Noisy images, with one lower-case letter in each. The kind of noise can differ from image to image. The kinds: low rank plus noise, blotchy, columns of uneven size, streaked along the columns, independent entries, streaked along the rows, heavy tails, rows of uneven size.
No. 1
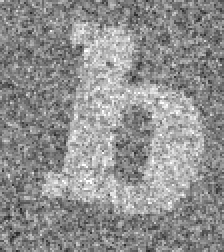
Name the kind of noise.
blotchy
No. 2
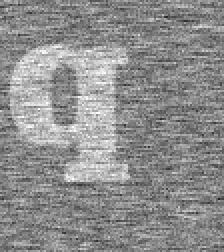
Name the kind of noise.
streaked along the rows
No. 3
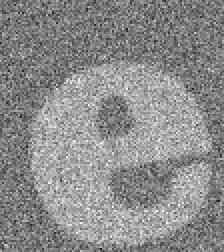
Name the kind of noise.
independent entries
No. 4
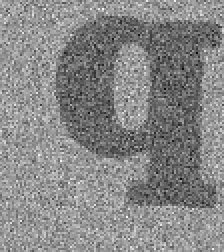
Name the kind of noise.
low rank plus noise
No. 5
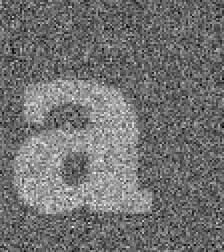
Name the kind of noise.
low rank plus noise
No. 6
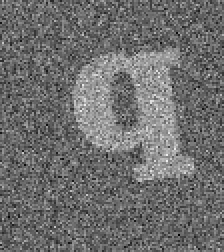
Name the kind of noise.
independent entries
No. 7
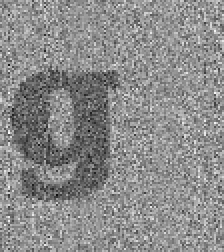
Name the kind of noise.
columns of uneven size
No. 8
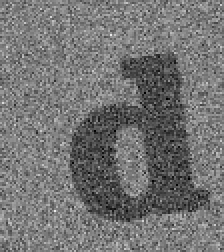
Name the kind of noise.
low rank plus noise
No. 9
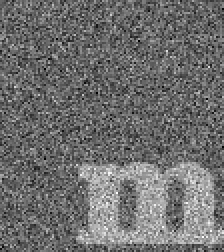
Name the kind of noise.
independent entries
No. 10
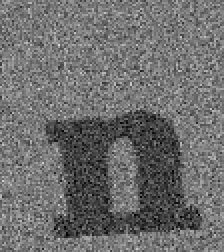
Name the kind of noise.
low rank plus noise
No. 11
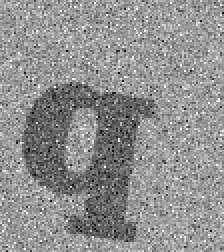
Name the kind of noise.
heavy tails
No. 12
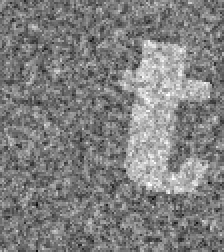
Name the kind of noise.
blotchy
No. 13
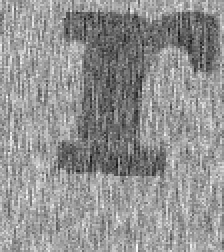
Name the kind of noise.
streaked along the columns
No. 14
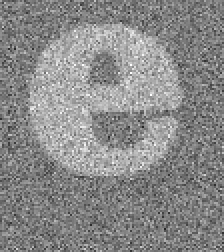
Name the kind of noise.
low rank plus noise
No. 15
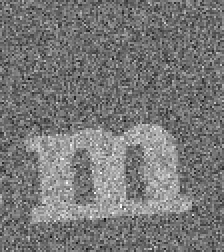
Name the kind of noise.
independent entries
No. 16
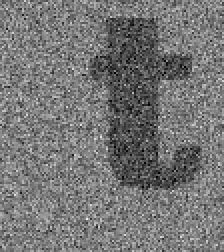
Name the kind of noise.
independent entries
